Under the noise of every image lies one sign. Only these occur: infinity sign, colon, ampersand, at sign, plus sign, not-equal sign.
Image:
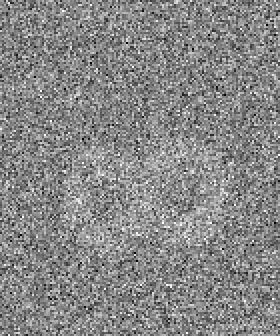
infinity sign
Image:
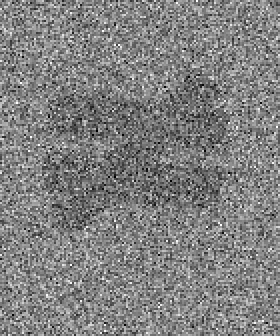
not-equal sign
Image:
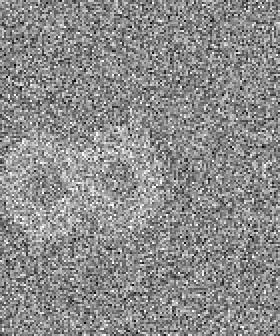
infinity sign
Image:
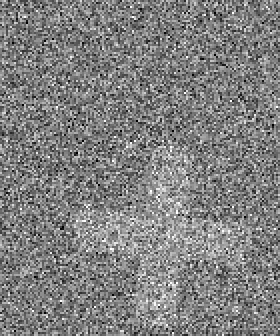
plus sign
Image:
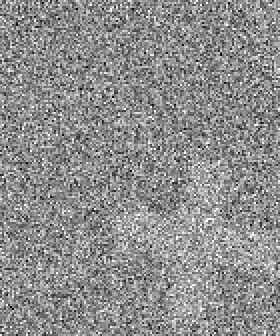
plus sign
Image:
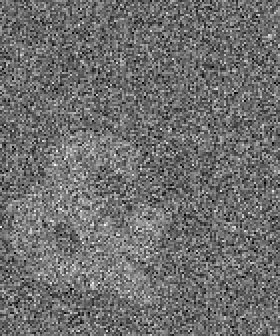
ampersand
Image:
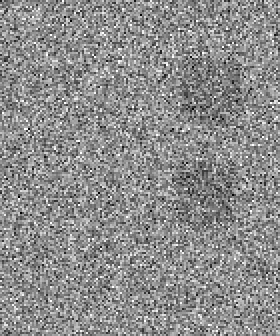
colon
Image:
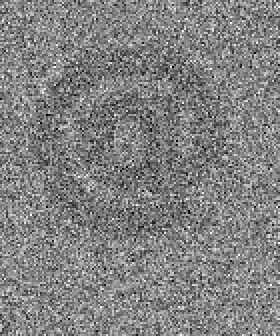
at sign
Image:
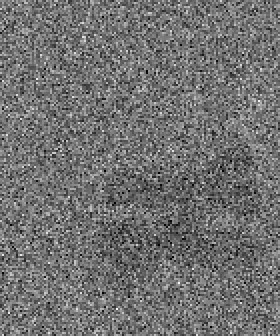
not-equal sign
